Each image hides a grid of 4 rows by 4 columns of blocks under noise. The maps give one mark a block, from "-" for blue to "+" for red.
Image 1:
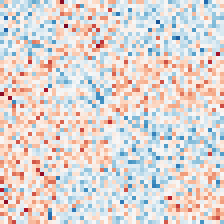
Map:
-+--
+-++
++--
+--+
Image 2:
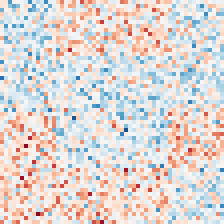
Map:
-++-
----
+--+
+++-
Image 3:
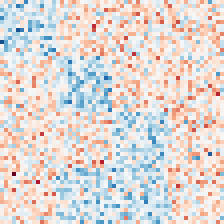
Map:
-+++
+-++
++-+
+--+
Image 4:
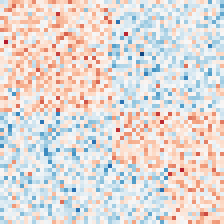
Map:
++--
++--
--++
---+
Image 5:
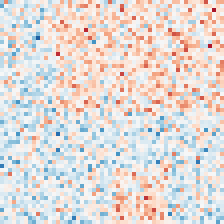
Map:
-+++
-+++
----
--+-
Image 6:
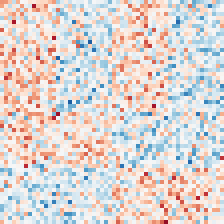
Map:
+-+-
+-+-
++--
--++
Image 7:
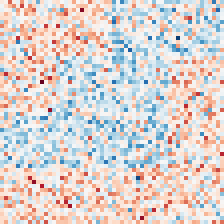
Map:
++--
+--+
---+
++++
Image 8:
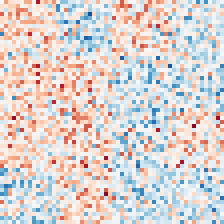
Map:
+-+-
++--
++-+
-+--
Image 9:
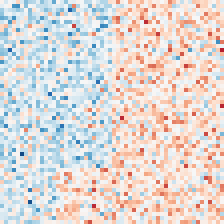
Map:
--++
--++
--++
-+++
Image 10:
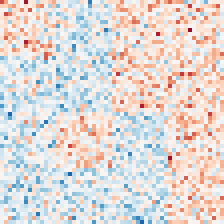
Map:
+-++
--++
-+-+
---+
